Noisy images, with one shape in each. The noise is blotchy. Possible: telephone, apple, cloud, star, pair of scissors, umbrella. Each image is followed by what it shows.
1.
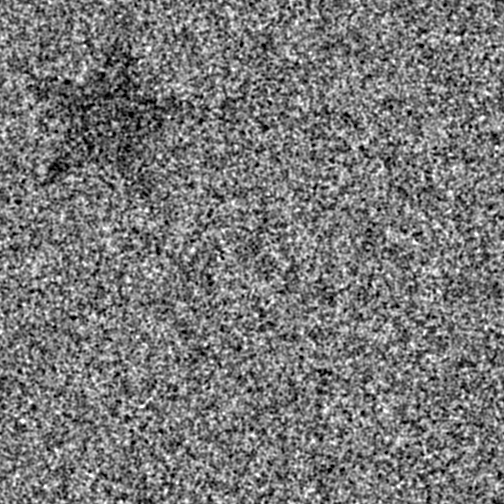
dark star, top left
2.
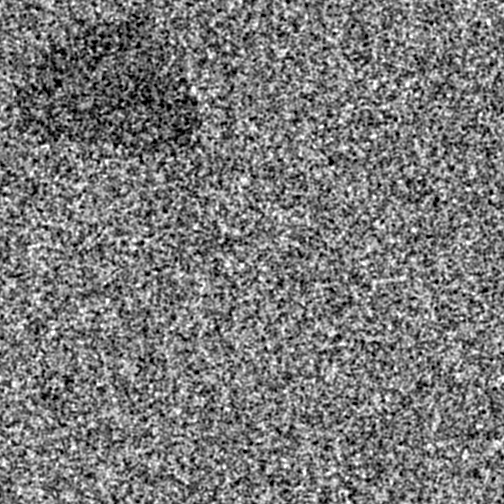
dark cloud, top left
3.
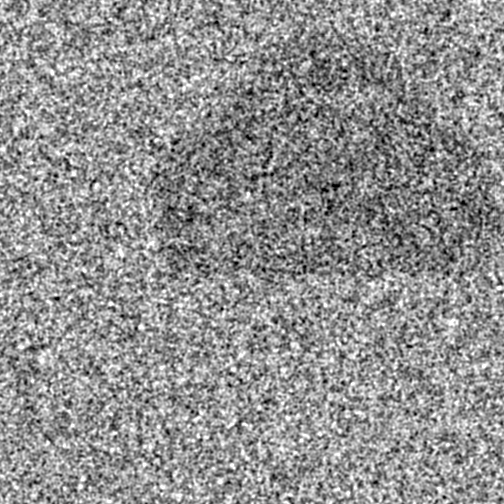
dark cloud
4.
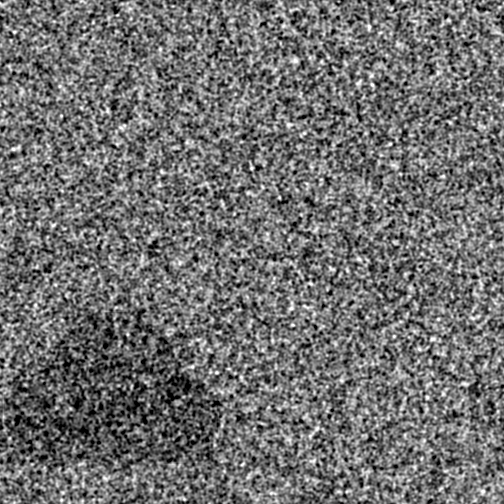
dark cloud, bottom left
